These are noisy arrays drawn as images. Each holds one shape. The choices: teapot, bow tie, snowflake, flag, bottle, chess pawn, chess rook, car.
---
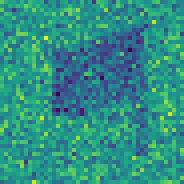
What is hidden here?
dark flag
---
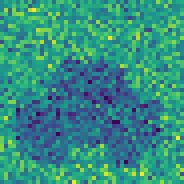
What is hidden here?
dark car
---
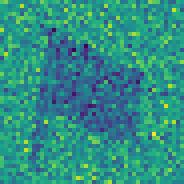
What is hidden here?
dark flag
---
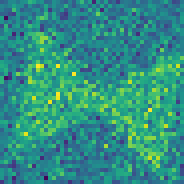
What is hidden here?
light bow tie
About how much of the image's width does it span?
nearly all
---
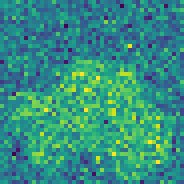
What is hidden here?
light car
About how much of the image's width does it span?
nearly all
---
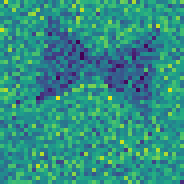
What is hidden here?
dark bow tie
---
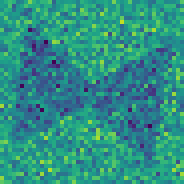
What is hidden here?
dark bow tie
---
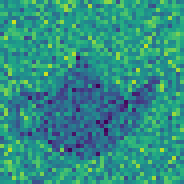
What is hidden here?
dark teapot
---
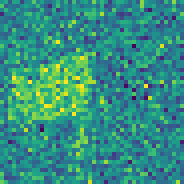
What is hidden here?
light flag
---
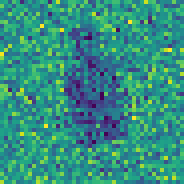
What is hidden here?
dark bottle
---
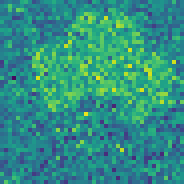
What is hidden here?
light car
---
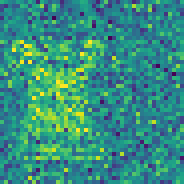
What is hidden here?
light chess rook
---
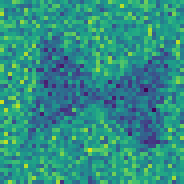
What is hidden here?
dark bow tie
